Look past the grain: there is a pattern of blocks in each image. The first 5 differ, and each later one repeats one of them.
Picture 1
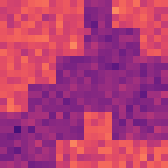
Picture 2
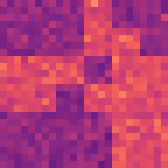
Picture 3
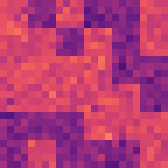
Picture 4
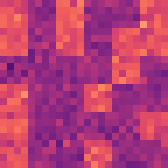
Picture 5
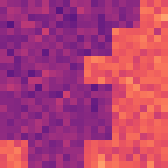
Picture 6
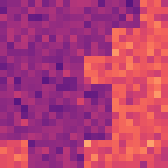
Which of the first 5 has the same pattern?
5
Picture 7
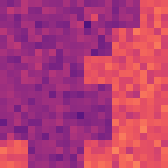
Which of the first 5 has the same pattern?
5
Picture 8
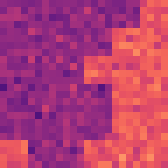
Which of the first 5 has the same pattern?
5
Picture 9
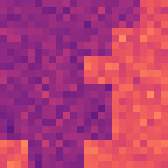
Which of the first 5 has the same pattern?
5
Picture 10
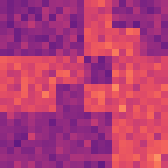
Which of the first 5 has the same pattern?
2
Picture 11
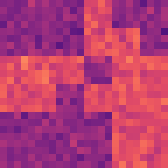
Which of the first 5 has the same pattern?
2
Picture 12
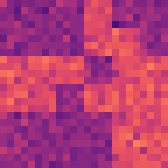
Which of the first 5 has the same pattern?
2
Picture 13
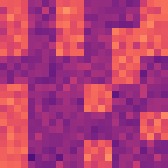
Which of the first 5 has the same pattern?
4
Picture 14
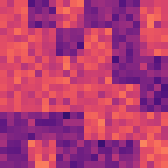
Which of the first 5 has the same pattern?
3
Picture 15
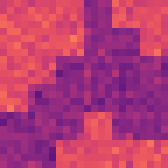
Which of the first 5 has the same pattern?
1
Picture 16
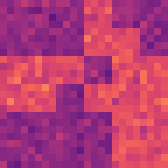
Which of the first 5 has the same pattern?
2
